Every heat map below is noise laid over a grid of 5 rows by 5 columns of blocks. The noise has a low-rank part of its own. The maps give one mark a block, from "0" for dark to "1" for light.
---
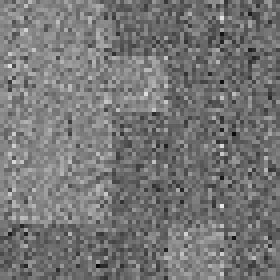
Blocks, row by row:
1 1 0 0 0
1 1 1 0 0
1 1 0 0 0
1 1 0 0 0
0 0 0 1 0
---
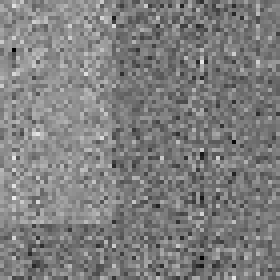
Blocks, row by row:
1 1 0 0 0
1 1 0 0 0
1 1 0 0 0
1 1 0 0 0
0 0 0 0 0
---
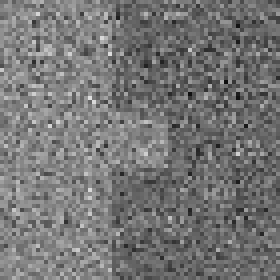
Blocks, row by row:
1 1 0 0 0
1 1 0 0 0
1 1 1 0 0
1 1 0 0 0
1 1 0 0 0
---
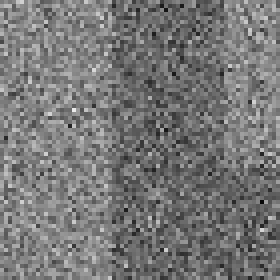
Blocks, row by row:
1 1 0 0 1
1 1 0 0 1
1 1 0 0 1
1 1 0 0 0
1 1 0 0 0
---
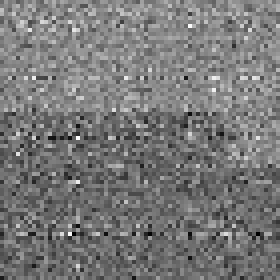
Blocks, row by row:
1 1 1 1 1
1 1 1 1 1
0 0 0 0 1
0 0 0 0 0
0 0 0 0 0
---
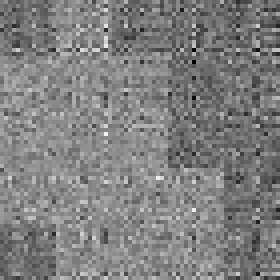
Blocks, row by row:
0 1 0 0 0
1 1 1 0 0
1 1 1 0 0
1 1 1 1 0
0 1 1 1 0
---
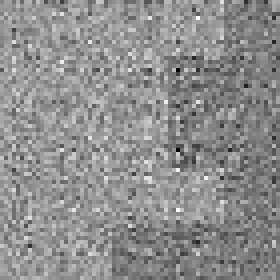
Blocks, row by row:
1 1 1 1 0
1 1 1 0 0
1 1 1 0 0
1 1 1 1 0
1 1 0 0 0
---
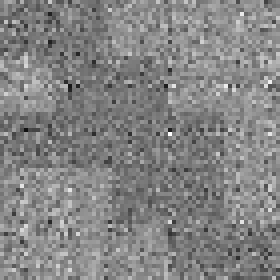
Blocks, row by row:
0 0 1 1 1
1 0 0 1 1
0 0 0 0 1
1 1 0 0 1
1 1 1 0 0
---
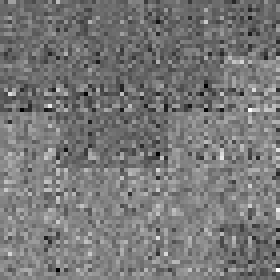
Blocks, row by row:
0 0 0 0 0
0 0 0 0 1
1 0 0 1 1
1 1 1 1 1
1 1 1 1 0
